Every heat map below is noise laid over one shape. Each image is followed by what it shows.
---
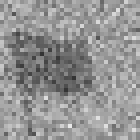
dark flag
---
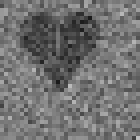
dark heart
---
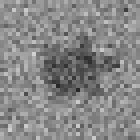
dark turtle
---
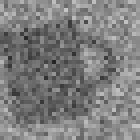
dark cup
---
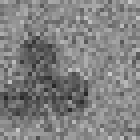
dark club
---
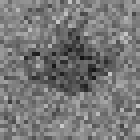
dark teapot
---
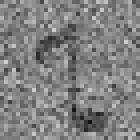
dark musical note
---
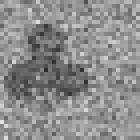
dark club
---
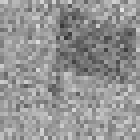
dark flag
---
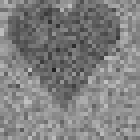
dark heart
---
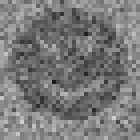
dark smiling face
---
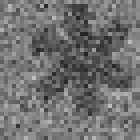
dark asterisk
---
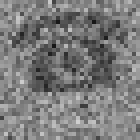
dark telephone
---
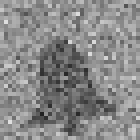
dark bell
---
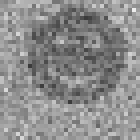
dark smiling face
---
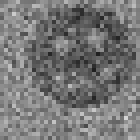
dark smiling face
